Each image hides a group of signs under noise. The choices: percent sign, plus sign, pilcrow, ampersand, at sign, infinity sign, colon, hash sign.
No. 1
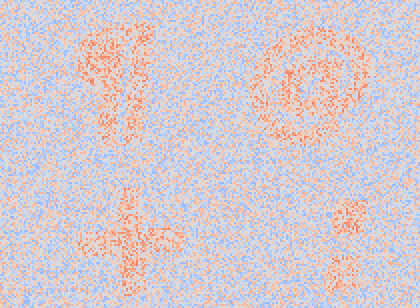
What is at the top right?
at sign
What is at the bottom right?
colon
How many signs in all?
4
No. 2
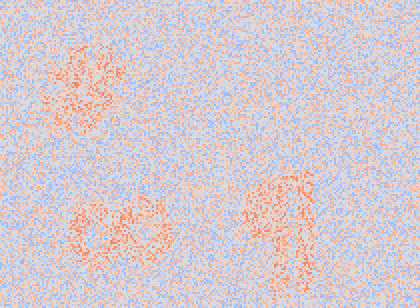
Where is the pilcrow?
bottom right
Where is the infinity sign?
bottom left
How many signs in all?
3
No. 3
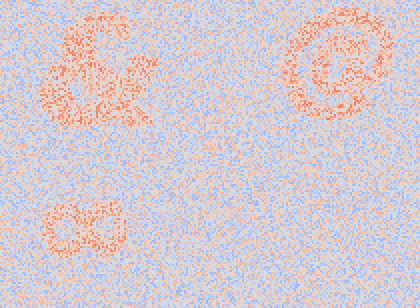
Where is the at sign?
top right
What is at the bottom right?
nothing
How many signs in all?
3
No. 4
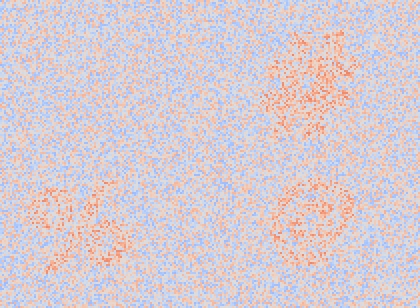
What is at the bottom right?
at sign
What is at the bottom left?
percent sign
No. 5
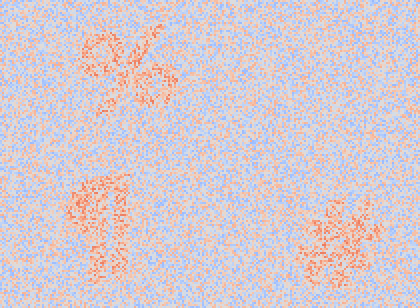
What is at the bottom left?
pilcrow
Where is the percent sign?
top left
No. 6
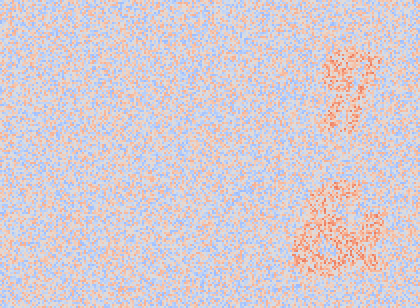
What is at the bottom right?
ampersand
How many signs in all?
2
